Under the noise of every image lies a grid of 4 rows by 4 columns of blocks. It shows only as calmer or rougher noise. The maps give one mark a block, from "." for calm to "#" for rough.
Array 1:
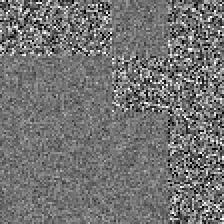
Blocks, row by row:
# # . #
. . # #
. . . #
. . . #
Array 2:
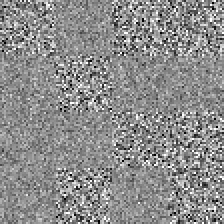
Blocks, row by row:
# . # #
. # . .
. . # #
. # . #
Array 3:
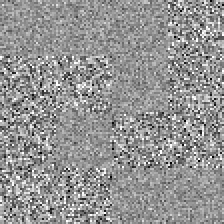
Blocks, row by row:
. . . #
# # . #
# . # #
# # . .
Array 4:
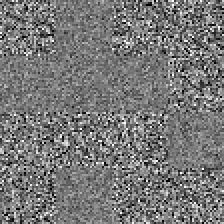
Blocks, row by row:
# . # #
. . . #
# # # .
# . # #
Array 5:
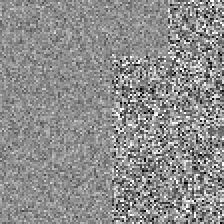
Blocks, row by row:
. . . #
. . # #
. . # #
. . # #
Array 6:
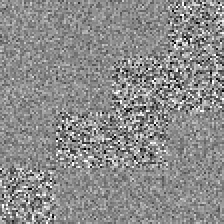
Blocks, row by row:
. . . #
. . # #
. # # .
# . . .
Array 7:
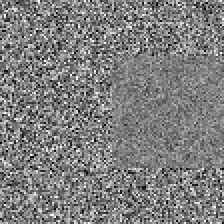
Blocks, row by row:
# # # #
# # . .
# # . .
# # # #
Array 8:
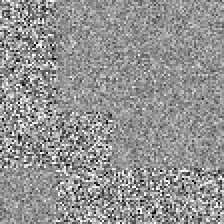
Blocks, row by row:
# . . .
# . . .
# # . .
. # # #
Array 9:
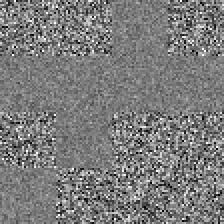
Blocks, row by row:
# # . #
. . . .
# . # #
. # # #
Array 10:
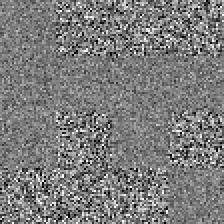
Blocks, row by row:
. # # #
. . . .
. # . #
# # # .
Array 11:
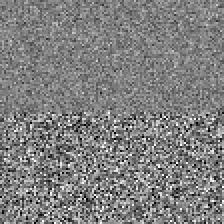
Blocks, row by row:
. . . .
. . . .
# # # #
# # # #
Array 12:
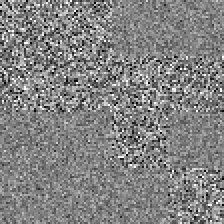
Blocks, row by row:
# # . .
# # # #
. . # .
. . . #
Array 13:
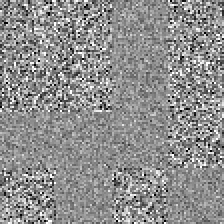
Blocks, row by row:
# # . #
# # . #
. . . #
# . # .
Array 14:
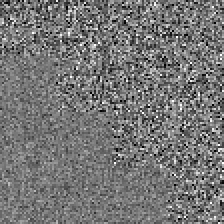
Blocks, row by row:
# # # #
. # # #
. . # #
. . . #
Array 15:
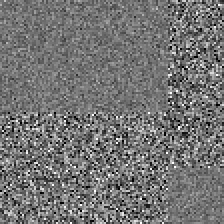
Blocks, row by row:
. . . #
. . . #
# # # #
# # # .
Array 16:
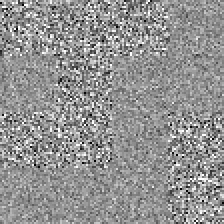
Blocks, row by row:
# # # .
. # . .
# # . #
. . . #
